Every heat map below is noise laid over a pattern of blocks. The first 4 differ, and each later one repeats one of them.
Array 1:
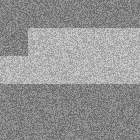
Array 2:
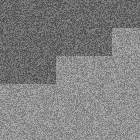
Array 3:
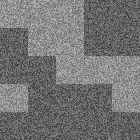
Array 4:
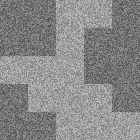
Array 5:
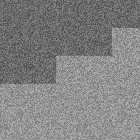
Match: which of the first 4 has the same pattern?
2
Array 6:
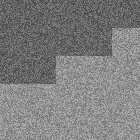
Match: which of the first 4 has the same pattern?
2
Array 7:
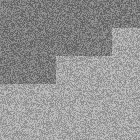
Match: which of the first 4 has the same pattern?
2
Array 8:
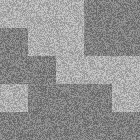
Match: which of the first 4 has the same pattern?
3
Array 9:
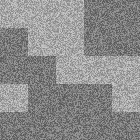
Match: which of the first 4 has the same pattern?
3
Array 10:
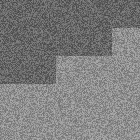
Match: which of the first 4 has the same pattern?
2
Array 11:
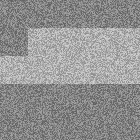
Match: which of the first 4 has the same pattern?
1
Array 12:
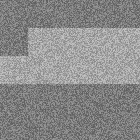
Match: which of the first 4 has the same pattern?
1
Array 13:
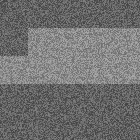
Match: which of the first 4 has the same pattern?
1
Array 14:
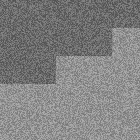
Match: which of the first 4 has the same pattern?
2
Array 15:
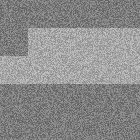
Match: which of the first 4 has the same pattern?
1
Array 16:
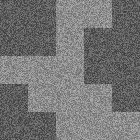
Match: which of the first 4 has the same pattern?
4
